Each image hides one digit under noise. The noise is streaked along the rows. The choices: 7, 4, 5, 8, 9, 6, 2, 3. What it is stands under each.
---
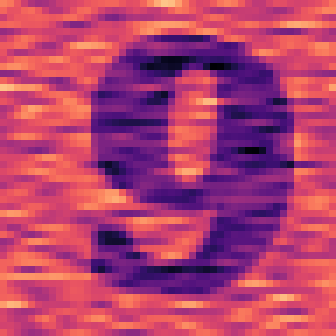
dark 9
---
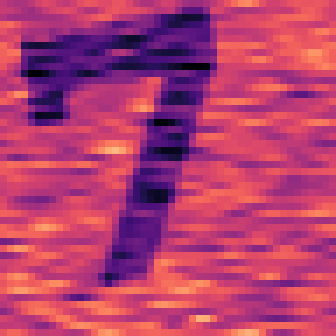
dark 7
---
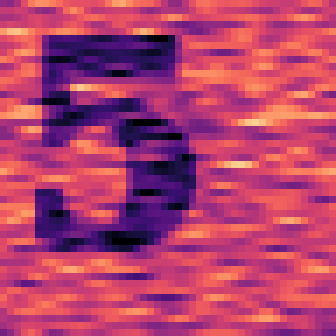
dark 5
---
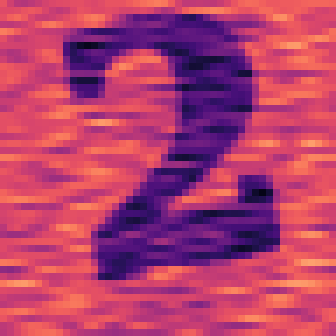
dark 2
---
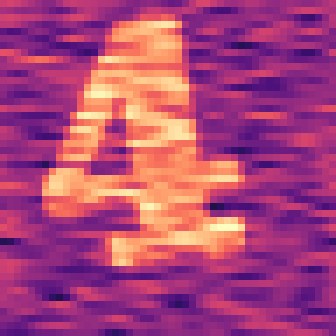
light 4
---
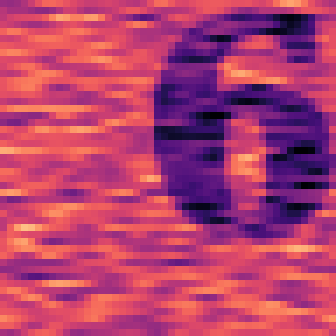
dark 6
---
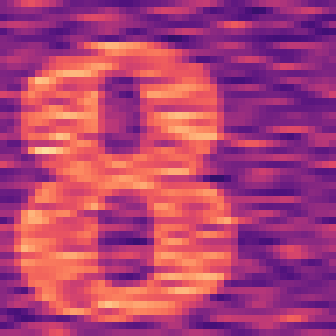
light 8
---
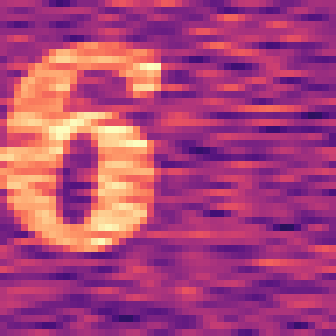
light 6
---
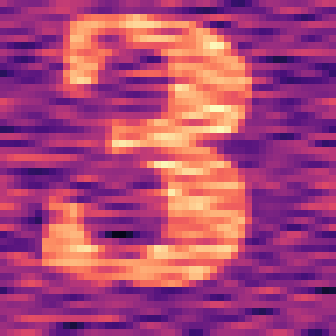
light 3
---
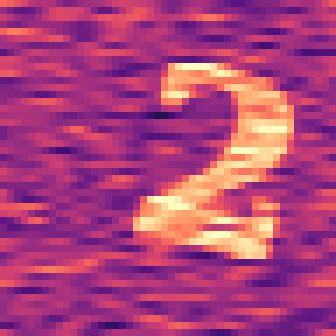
light 2
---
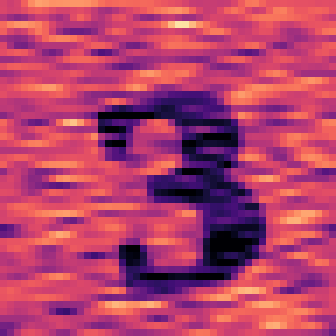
dark 3
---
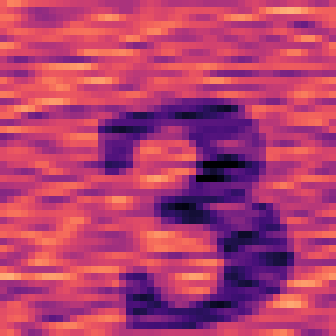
dark 3
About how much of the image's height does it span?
two thirds
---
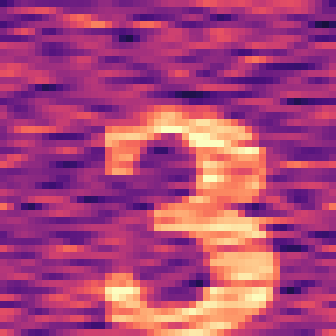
light 3
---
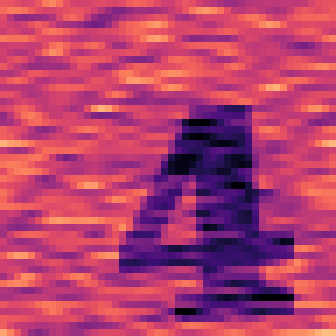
dark 4
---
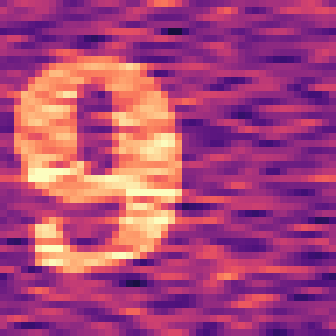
light 9
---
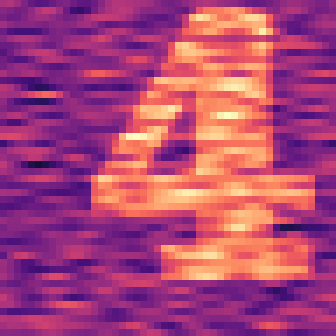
light 4
